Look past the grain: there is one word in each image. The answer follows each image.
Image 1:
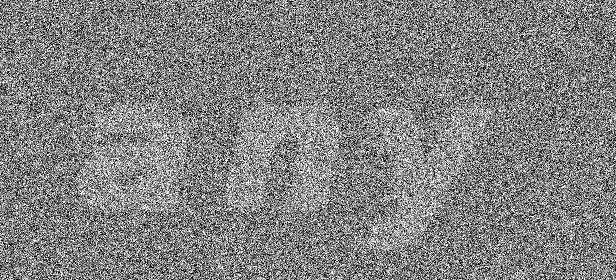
any
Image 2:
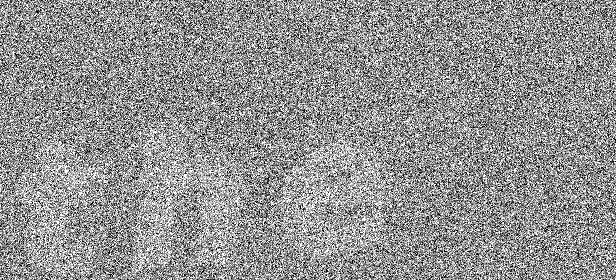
the
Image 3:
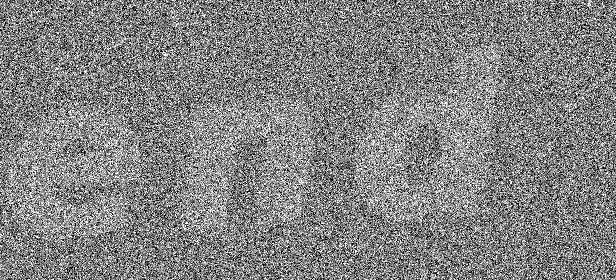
end
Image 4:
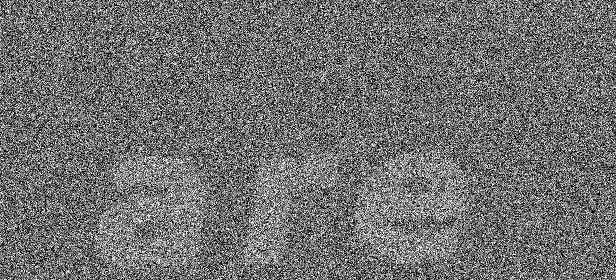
are
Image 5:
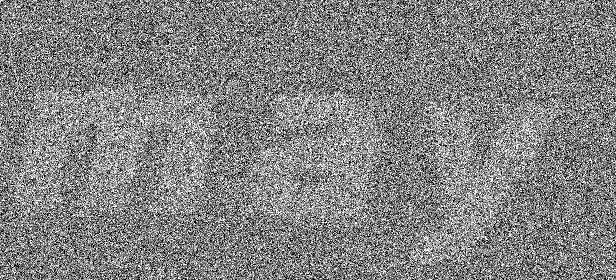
may
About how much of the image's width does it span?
nearly all
